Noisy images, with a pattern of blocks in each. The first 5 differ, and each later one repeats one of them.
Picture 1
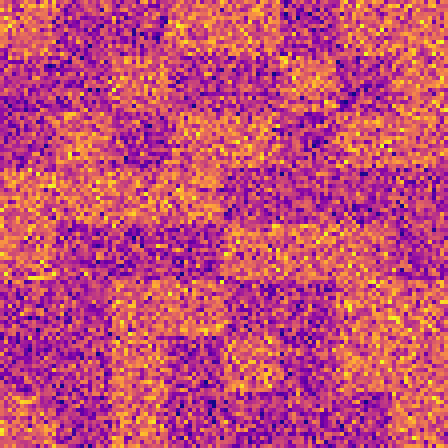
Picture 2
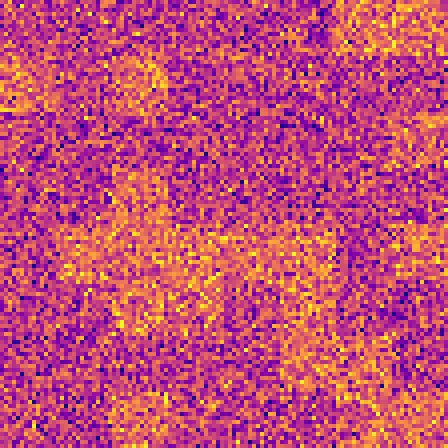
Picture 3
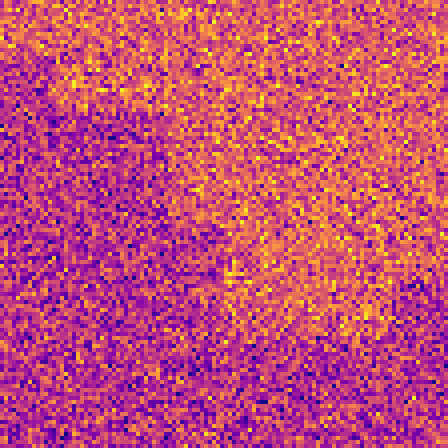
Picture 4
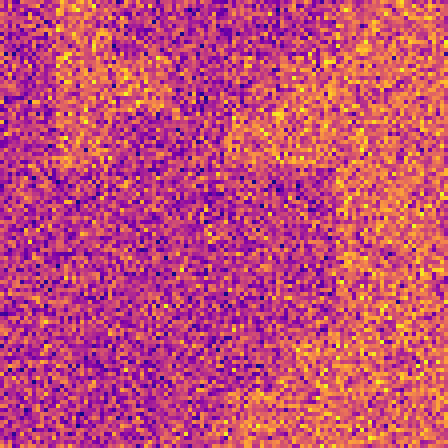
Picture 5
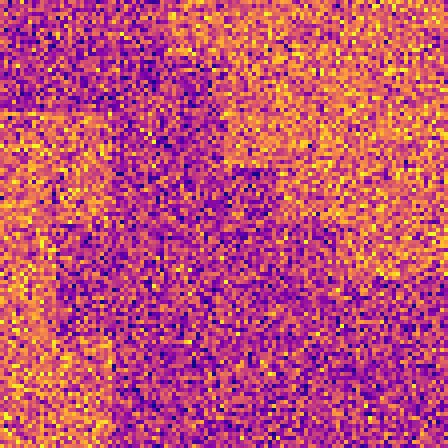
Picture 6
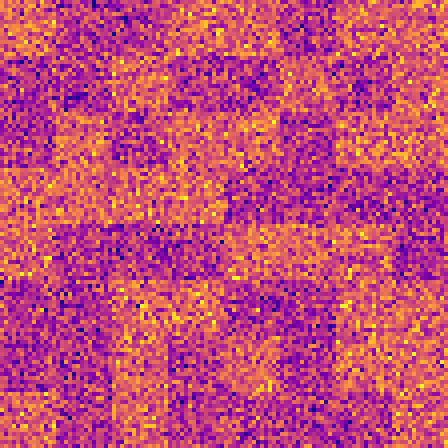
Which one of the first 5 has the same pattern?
1
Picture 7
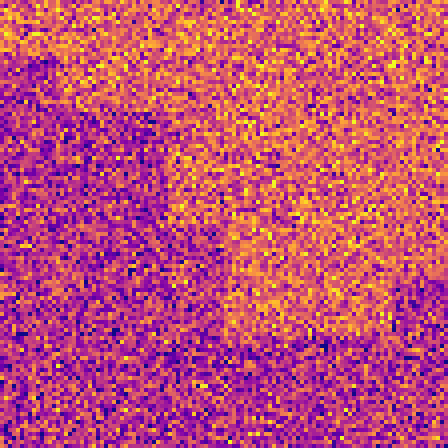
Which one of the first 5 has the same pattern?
3
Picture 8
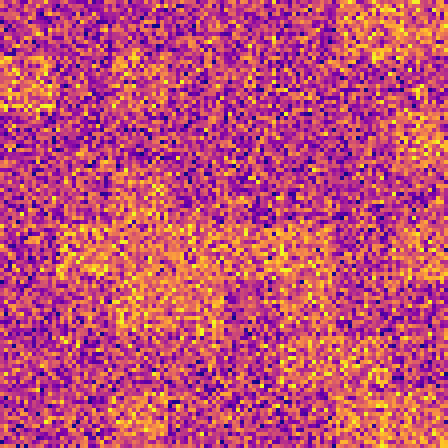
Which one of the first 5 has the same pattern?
2
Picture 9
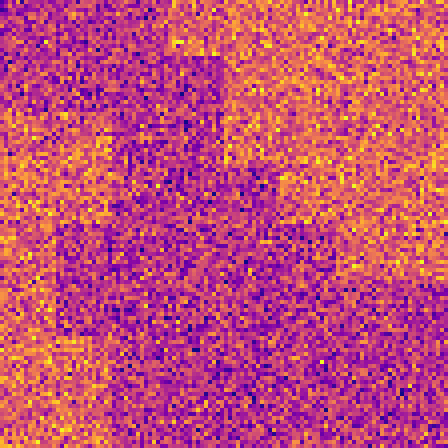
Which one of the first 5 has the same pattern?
5
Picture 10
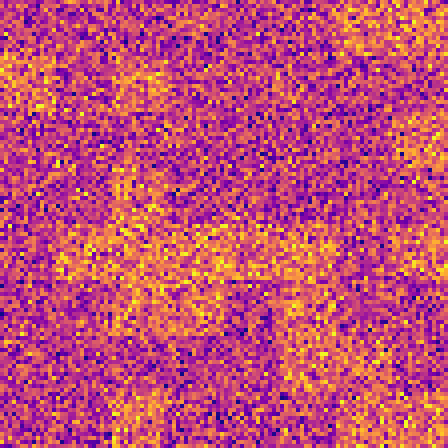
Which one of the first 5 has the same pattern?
2
